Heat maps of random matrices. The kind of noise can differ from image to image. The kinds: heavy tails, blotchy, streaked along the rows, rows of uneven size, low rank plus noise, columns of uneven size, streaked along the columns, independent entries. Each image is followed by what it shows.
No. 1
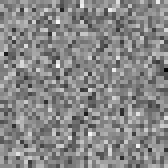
independent entries
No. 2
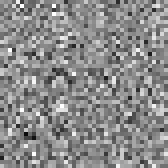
low rank plus noise
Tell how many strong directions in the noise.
three or four
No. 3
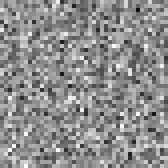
independent entries
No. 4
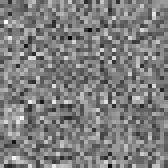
low rank plus noise
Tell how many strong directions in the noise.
one
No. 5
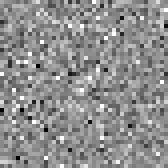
heavy tails
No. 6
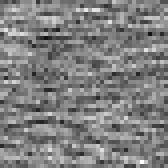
streaked along the rows
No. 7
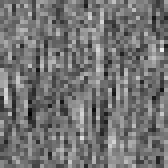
streaked along the columns
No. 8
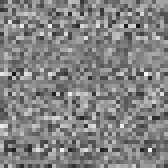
rows of uneven size
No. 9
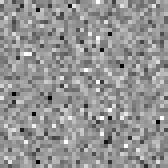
heavy tails
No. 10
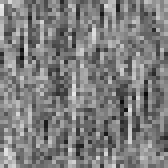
streaked along the columns
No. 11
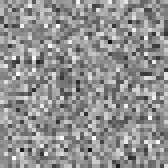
independent entries
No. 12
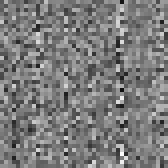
columns of uneven size
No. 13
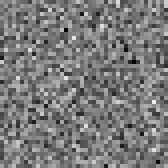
independent entries
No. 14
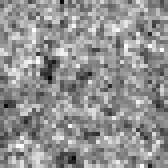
blotchy
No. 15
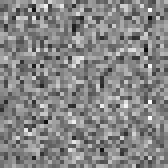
low rank plus noise
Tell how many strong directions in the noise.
three or four
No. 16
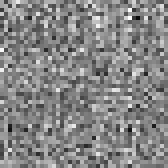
low rank plus noise
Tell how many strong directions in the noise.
two
